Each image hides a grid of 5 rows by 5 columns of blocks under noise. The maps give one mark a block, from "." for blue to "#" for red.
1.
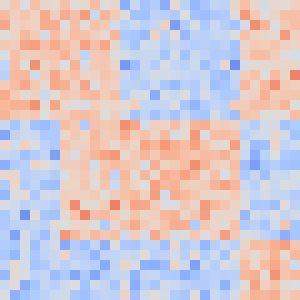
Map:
##..#
##..#
.###.
.###.
....#
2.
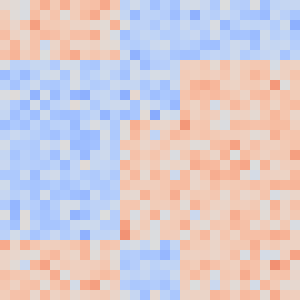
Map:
##...
...##
..###
..###
##.##
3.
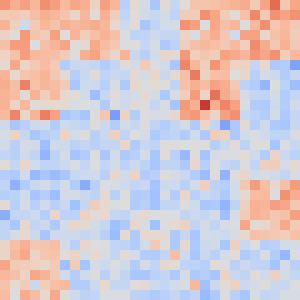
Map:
##.##
#..#.
.....
....#
#....
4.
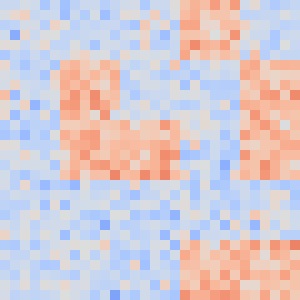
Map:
...#.
.#..#
.##.#
.....
...##
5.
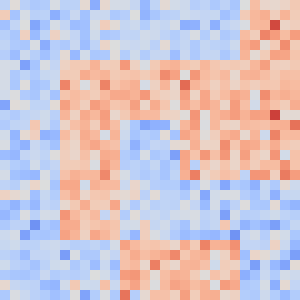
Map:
....#
.####
.#.##
.#...
..##.
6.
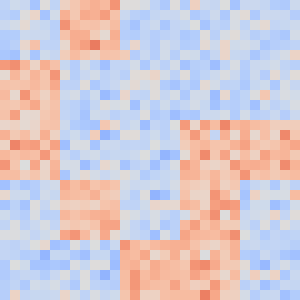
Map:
.#...
#....
#..##
.#.#.
..##.
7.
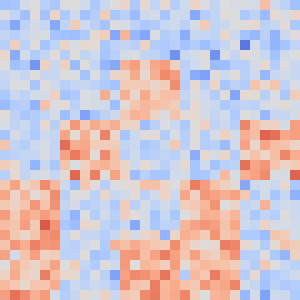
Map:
.....
..#..
.#..#
#..#.
#.##.
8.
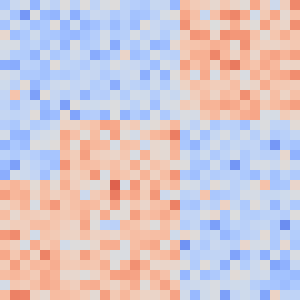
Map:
...##
...##
.##..
###..
###..
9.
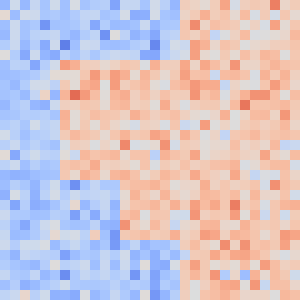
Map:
...##
.####
.####
..###
...##
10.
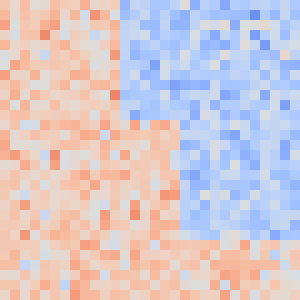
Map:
##...
##...
###..
###..
#####
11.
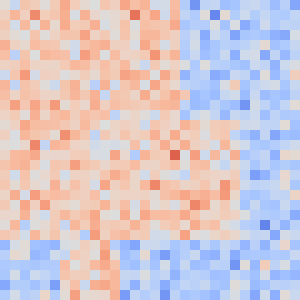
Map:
###..
###..
####.
####.
.#...
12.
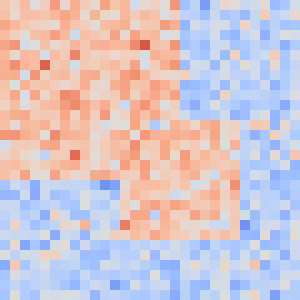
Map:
###..
###..
####.
..##.
.....
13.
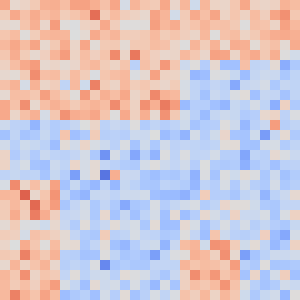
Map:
#####
###..
.....
#....
#..#.
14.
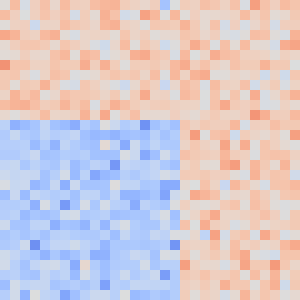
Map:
#####
#####
...##
...##
...##
